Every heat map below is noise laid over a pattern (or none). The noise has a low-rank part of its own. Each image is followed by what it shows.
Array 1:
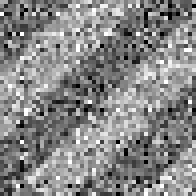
diagonal stripes
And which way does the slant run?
bottom left to top right
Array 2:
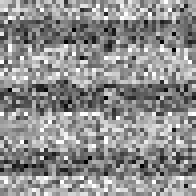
horizontal stripes
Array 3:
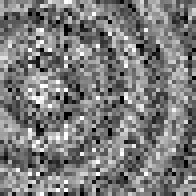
rings round one point
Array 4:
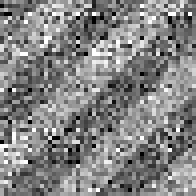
diagonal stripes
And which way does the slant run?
bottom left to top right
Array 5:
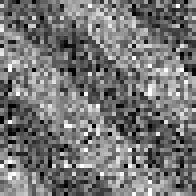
diagonal stripes
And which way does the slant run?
top left to bottom right
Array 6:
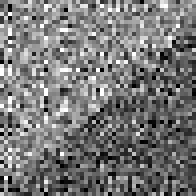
a sharp edge
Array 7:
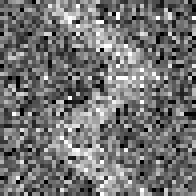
a wavy band
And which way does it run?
top to bottom
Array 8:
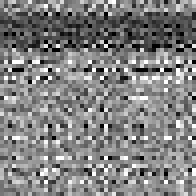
one horizontal stripe
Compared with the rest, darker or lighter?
darker
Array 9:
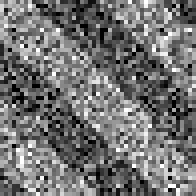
diagonal stripes
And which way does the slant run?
top left to bottom right
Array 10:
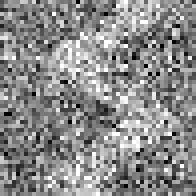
a wavy band
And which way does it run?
top to bottom
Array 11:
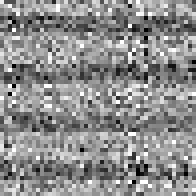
horizontal stripes
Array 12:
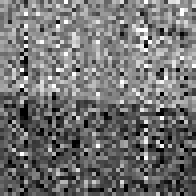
a sharp edge
